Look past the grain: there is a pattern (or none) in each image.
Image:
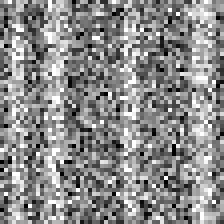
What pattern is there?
bands of columns
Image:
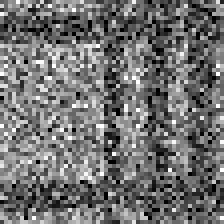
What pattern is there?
bands of rows crossing bands of columns
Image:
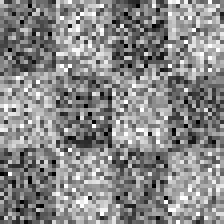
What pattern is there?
a checkerboard
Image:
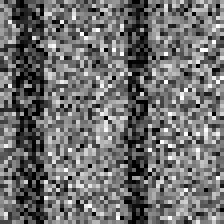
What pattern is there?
bands of columns
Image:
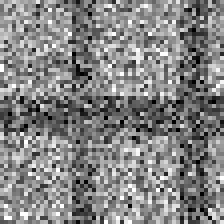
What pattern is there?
bands of rows crossing bands of columns
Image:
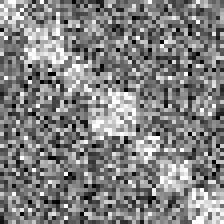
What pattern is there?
blocks along the diagonal
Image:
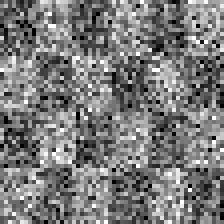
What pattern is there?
a checkerboard
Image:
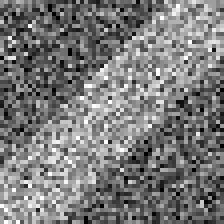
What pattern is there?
a diagonal band
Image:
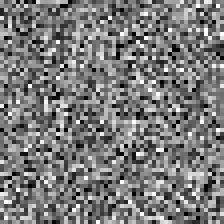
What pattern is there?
only noise
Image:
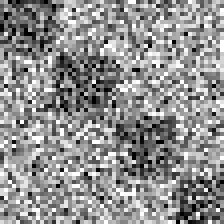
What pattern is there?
blocks along the diagonal
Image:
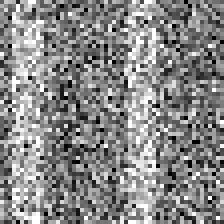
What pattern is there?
bands of columns
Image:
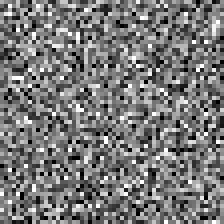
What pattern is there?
only noise
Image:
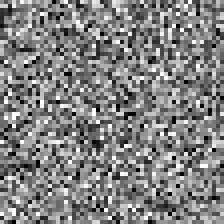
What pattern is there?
only noise
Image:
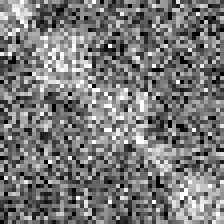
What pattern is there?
blocks along the diagonal
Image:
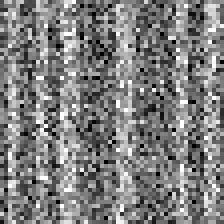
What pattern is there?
bands of columns
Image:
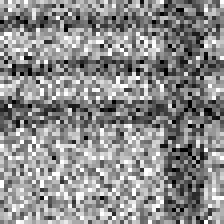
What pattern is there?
bands of rows crossing bands of columns
